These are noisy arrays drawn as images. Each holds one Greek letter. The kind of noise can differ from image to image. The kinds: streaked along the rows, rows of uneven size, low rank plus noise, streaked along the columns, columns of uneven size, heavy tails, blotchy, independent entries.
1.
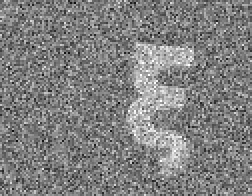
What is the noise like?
independent entries
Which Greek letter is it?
xi
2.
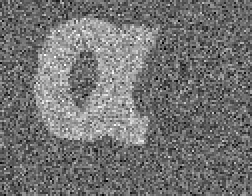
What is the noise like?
independent entries
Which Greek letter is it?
alpha
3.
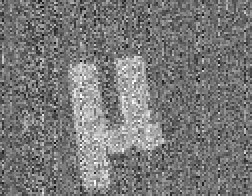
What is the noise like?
columns of uneven size
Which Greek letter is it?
mu
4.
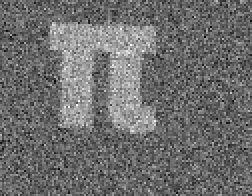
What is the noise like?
independent entries
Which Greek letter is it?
pi
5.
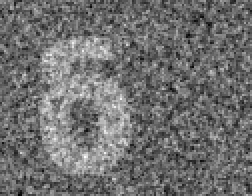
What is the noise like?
blotchy
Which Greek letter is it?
delta
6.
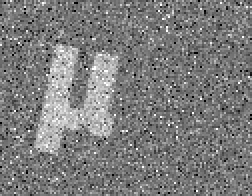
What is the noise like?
heavy tails
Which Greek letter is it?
mu
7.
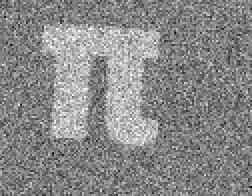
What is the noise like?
independent entries
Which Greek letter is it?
pi
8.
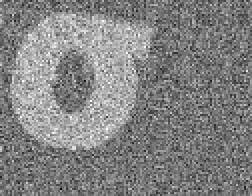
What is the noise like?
low rank plus noise
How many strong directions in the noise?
three or four
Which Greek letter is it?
sigma
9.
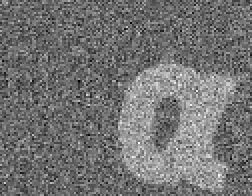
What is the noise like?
low rank plus noise
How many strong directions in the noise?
five to eight
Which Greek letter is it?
alpha
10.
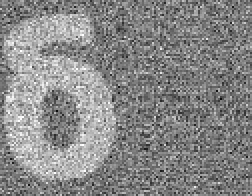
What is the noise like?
low rank plus noise
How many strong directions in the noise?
three or four
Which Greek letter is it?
delta
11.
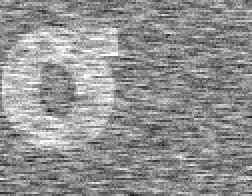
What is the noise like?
streaked along the rows
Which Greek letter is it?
sigma
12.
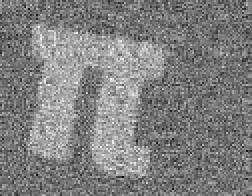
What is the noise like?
low rank plus noise
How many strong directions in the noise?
three or four
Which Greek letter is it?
pi
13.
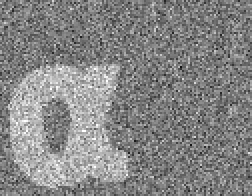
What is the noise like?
independent entries
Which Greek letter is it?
alpha
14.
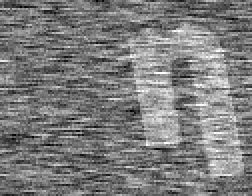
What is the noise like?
streaked along the rows
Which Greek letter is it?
eta
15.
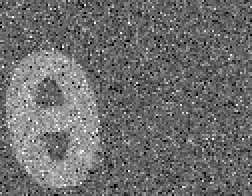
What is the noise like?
heavy tails
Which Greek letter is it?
theta
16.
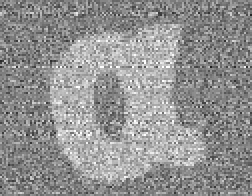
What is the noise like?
rows of uneven size
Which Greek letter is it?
alpha
